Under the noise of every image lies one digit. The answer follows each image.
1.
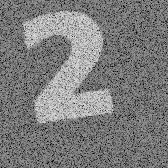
light 2
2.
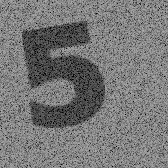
dark 5
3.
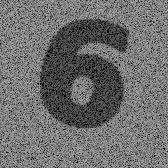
dark 6
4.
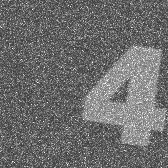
light 4
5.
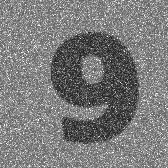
dark 9
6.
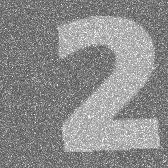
light 2
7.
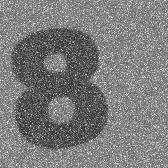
dark 8
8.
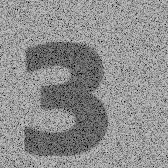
dark 3
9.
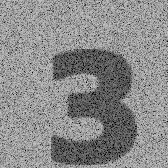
dark 3
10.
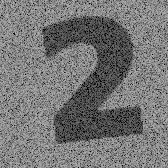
dark 2
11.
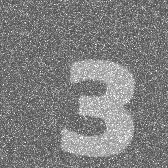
light 3
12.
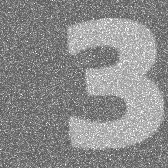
light 3
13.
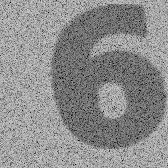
dark 6
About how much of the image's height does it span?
nearly all
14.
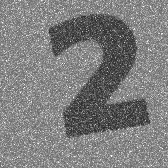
dark 2
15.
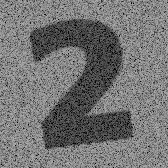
dark 2
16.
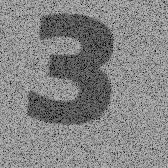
dark 3
